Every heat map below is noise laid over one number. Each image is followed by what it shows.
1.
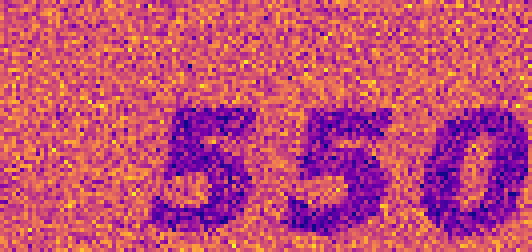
550
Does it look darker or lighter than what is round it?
darker
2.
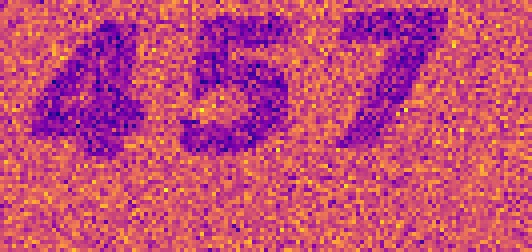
457
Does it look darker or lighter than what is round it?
darker
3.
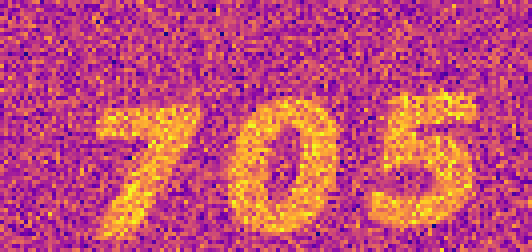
705
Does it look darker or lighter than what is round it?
lighter
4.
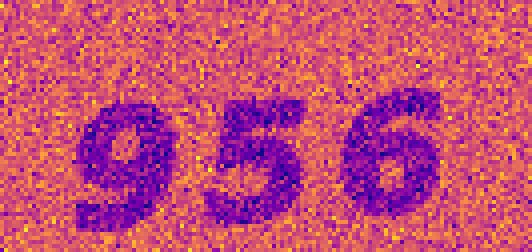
956
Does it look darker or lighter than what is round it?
darker
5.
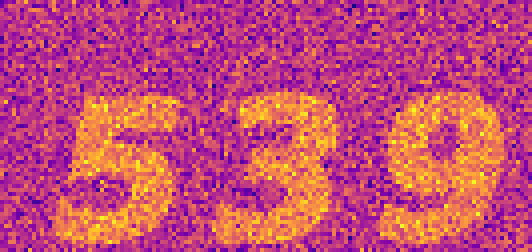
539
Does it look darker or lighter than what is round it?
lighter
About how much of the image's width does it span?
nearly all
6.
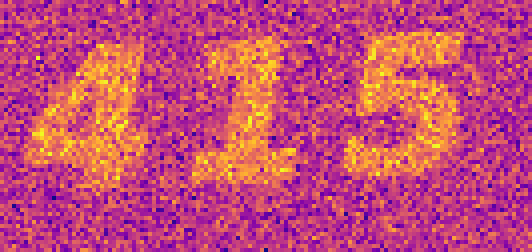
415
